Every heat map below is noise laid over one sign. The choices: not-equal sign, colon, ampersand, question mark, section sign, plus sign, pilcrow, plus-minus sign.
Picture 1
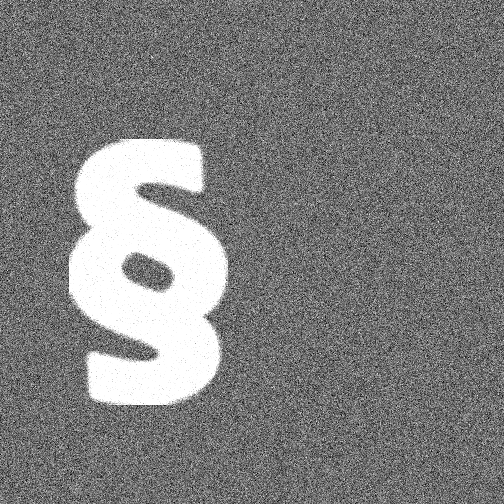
section sign
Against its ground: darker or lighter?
lighter
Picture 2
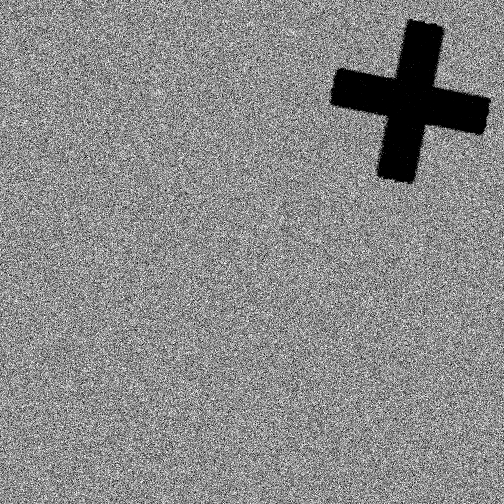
plus sign
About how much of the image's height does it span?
a third
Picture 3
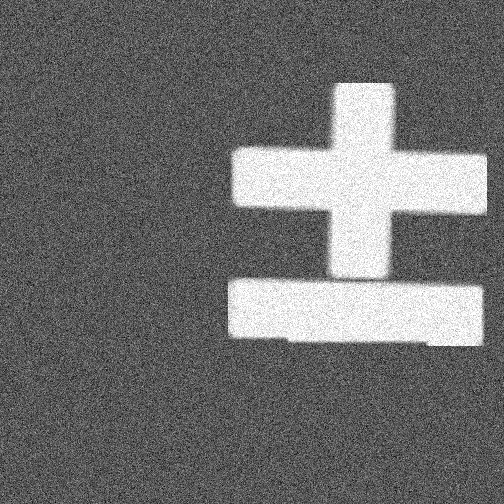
plus-minus sign
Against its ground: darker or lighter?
lighter
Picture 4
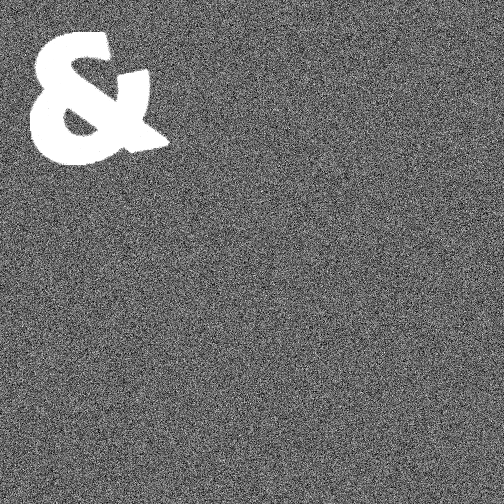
ampersand
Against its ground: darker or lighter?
lighter
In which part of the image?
top left
